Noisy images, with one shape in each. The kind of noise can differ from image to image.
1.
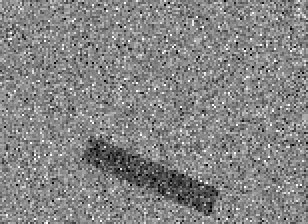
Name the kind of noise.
heavy tails
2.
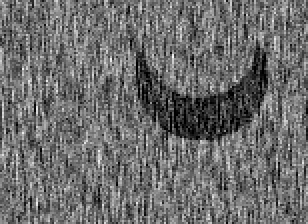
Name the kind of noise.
streaked along the columns
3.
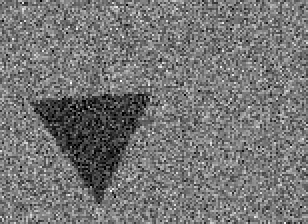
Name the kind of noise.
independent entries
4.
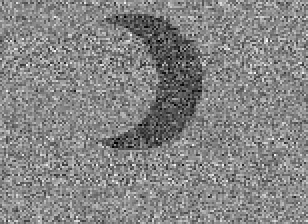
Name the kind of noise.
rows of uneven size
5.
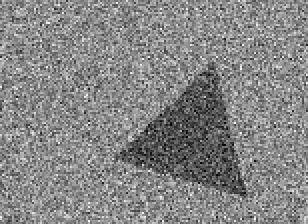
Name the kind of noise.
low rank plus noise
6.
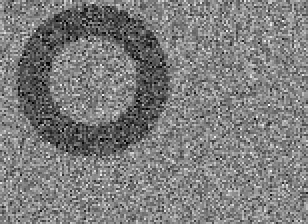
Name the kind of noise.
low rank plus noise
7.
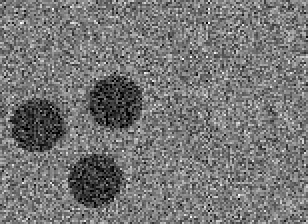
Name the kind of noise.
low rank plus noise
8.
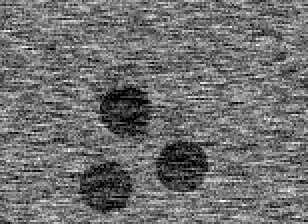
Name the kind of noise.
streaked along the rows
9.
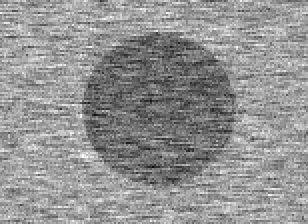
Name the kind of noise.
streaked along the rows
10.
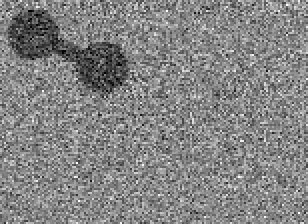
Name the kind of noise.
low rank plus noise
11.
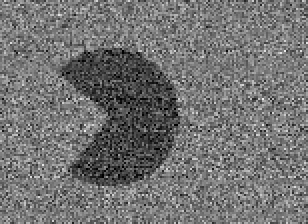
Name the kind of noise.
rows of uneven size
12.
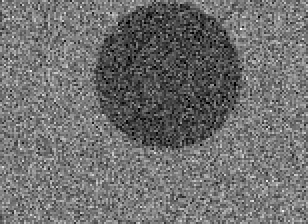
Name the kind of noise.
low rank plus noise
